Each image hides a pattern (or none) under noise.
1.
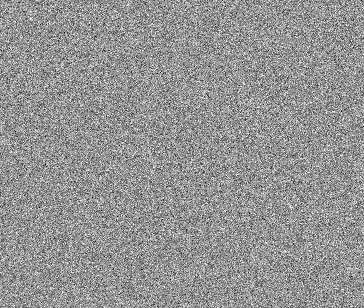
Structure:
only noise
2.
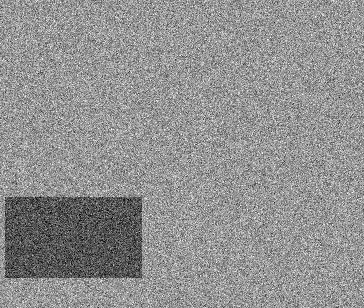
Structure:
one block
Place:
bottom left
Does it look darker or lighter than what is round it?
darker
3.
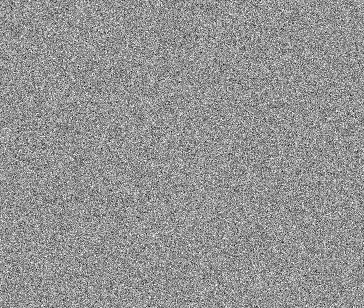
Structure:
only noise
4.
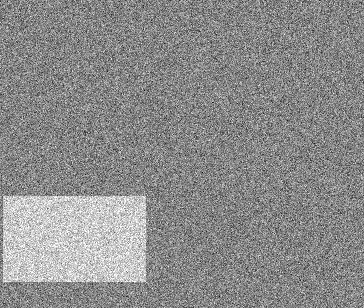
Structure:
one block
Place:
bottom left
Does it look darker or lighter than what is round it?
lighter
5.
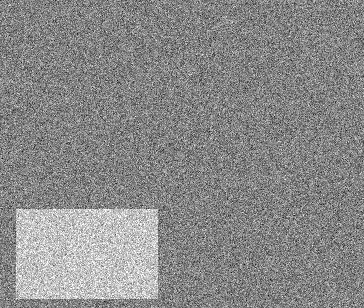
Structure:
one block
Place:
bottom left
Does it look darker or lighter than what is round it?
lighter
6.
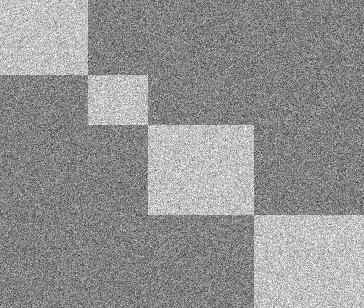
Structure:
blocks along the diagonal
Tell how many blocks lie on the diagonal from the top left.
4
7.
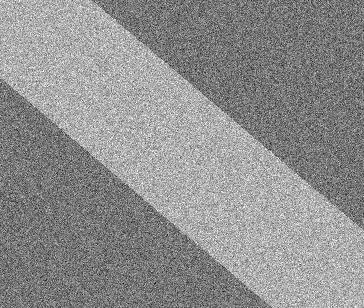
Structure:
a diagonal band
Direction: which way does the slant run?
top left to bottom right
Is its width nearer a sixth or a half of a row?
a half
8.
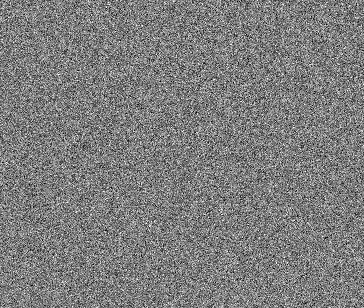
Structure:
only noise
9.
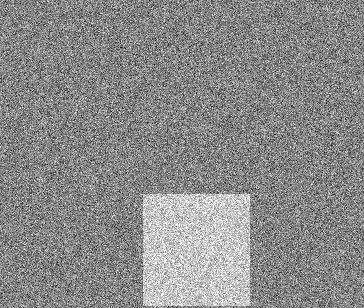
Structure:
one block
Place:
bottom middle
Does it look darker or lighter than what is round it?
lighter
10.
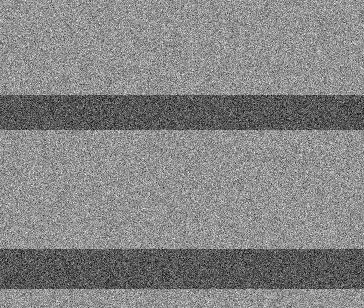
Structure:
bands of rows
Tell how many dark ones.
2
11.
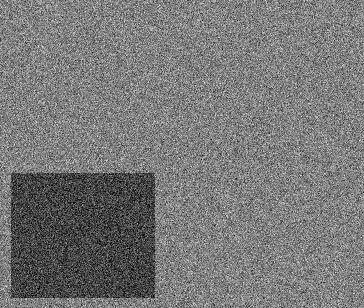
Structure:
one block
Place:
bottom left
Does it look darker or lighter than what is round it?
darker
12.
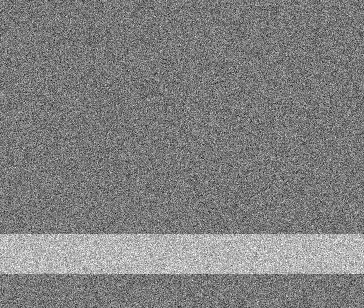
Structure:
one band of rows
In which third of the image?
bottom
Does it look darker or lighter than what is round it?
lighter
